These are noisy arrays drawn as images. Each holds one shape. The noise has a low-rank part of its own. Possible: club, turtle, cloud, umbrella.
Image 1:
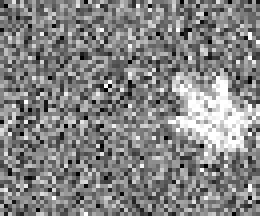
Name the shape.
turtle
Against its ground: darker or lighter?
lighter
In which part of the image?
middle right
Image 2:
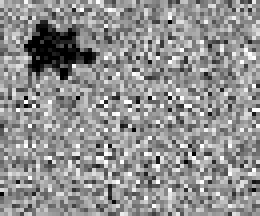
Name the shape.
turtle
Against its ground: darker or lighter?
darker
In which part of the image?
top left
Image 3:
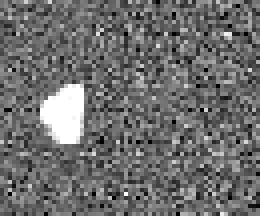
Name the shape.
cloud
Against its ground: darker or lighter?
lighter
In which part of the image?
middle left
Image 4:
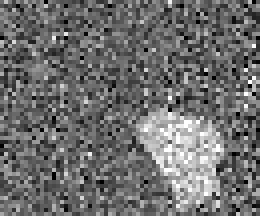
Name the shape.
cloud
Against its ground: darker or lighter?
lighter
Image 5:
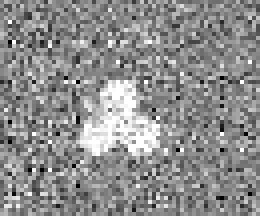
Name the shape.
club
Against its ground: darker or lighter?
lighter
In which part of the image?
centre
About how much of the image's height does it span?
a third
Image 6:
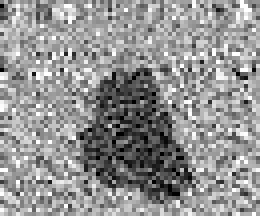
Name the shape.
cloud
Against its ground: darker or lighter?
darker
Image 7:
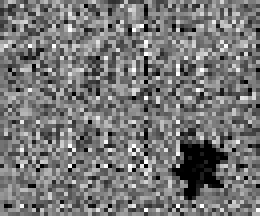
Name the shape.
turtle
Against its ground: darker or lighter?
darker
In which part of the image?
bottom right
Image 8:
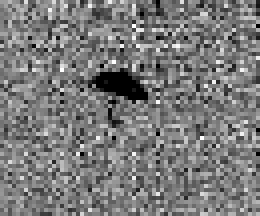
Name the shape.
umbrella
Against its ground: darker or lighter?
darker
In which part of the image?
centre
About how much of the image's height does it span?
a quarter
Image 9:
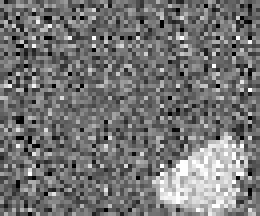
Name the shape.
cloud
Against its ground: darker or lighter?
lighter
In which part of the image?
bottom right
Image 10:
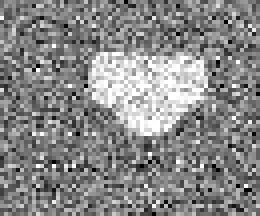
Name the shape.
cloud
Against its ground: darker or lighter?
lighter
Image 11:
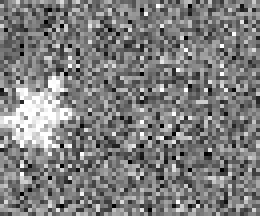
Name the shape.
turtle
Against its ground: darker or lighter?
lighter
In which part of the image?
middle left
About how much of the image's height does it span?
a third
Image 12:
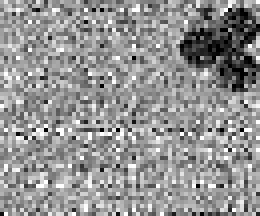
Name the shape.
club
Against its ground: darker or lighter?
darker
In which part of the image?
top right
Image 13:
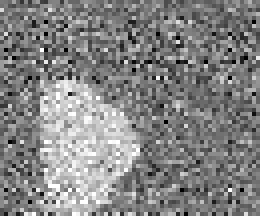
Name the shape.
cloud
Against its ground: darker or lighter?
lighter
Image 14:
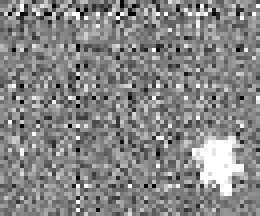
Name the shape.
turtle
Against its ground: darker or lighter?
lighter
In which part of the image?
bottom right
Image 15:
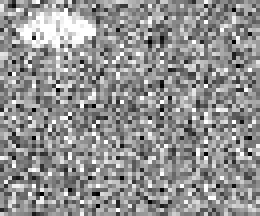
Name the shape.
umbrella
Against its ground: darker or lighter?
lighter
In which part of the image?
top left
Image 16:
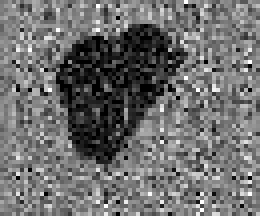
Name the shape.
cloud
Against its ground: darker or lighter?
darker
